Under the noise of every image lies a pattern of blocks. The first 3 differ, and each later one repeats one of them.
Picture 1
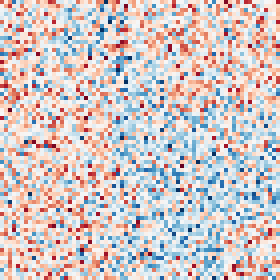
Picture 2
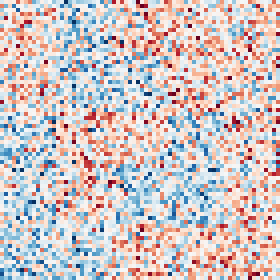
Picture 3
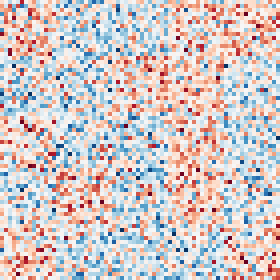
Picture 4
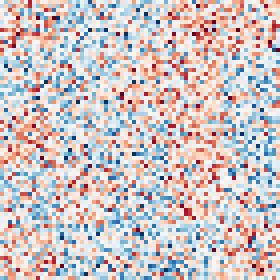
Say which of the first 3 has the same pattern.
3
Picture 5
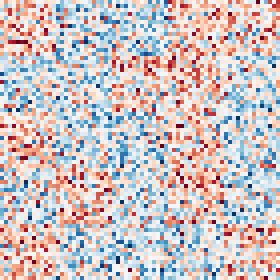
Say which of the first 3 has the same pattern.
3
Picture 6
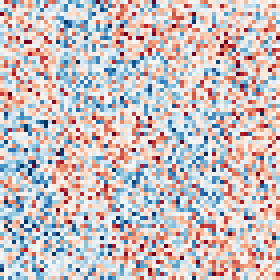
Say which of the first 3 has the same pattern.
2
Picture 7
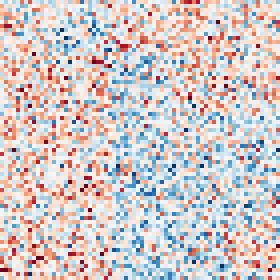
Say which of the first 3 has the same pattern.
1
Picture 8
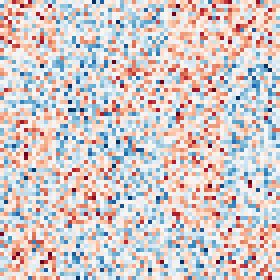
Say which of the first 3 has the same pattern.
3
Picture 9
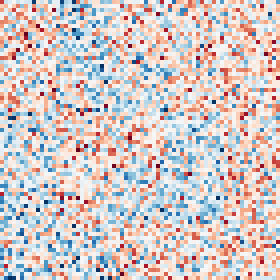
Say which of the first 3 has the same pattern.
2
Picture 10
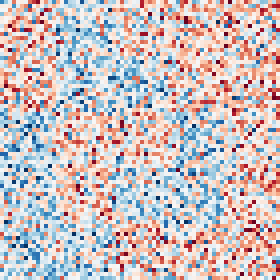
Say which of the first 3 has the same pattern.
2
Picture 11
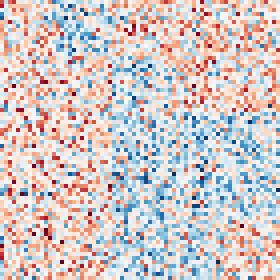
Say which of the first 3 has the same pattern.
1
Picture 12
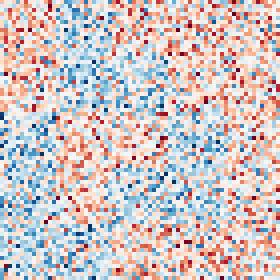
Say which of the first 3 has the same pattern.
2
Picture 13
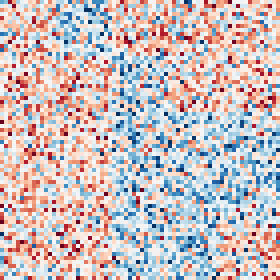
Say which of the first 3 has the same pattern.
1
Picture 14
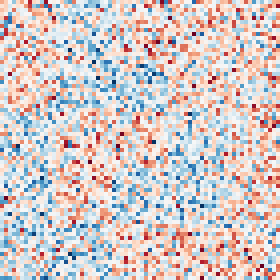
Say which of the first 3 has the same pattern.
2
